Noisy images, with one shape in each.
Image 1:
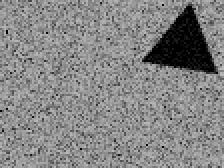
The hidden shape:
triangle
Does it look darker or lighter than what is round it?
darker
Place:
top right
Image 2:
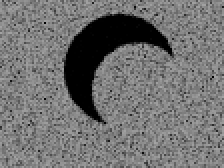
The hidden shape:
crescent
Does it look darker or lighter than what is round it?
darker
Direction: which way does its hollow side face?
down and right
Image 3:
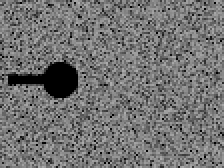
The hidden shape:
lollipop
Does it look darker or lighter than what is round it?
darker
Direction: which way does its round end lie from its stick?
right
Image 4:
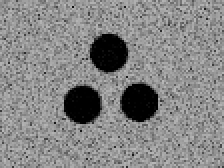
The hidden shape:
three dots
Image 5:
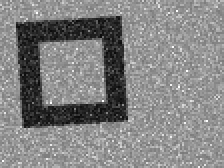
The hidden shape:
square frame
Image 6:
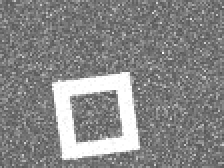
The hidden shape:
square frame
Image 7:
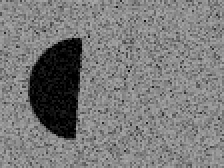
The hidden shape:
half disc
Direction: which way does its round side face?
left
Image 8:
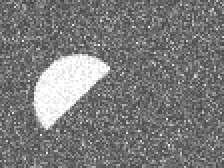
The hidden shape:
half disc
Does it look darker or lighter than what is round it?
lighter
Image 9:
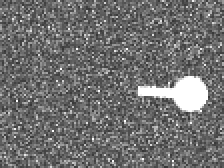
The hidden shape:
lollipop
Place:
middle right
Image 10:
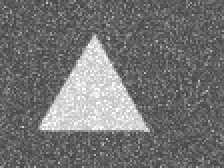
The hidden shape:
triangle
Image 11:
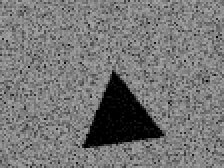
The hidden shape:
triangle
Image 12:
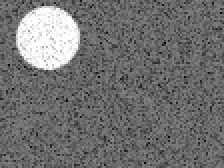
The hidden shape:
disc
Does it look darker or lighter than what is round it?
lighter
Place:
top left
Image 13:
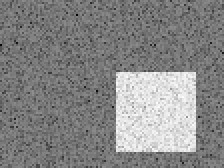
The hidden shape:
square
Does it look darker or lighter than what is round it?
lighter
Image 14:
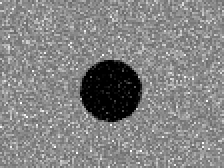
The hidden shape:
disc
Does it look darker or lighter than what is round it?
darker
